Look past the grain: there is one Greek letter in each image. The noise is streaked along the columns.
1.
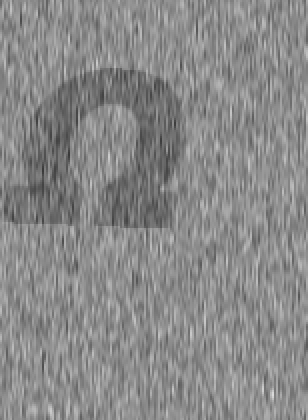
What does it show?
dark omega
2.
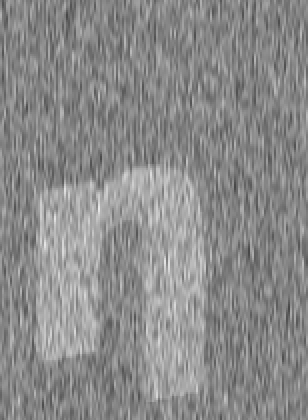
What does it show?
light eta
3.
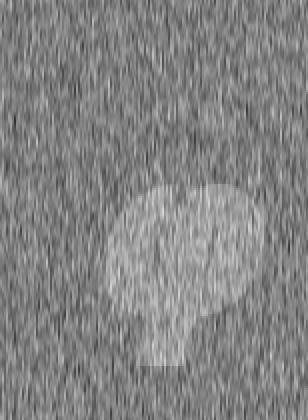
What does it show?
light phi
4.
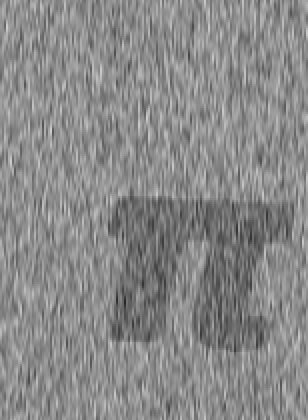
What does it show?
dark pi
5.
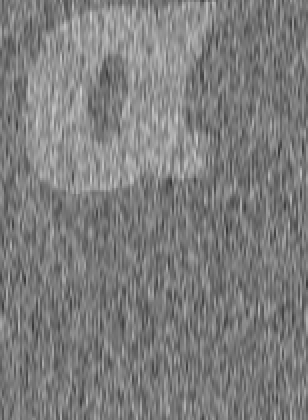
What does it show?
light alpha
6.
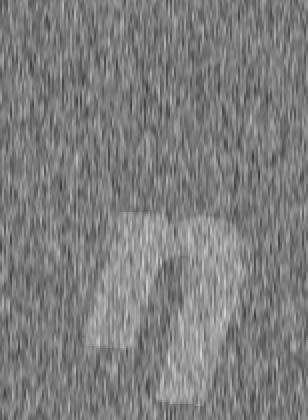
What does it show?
light eta
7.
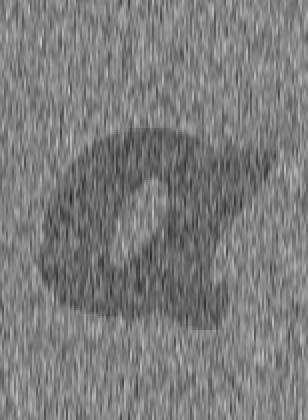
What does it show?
dark alpha
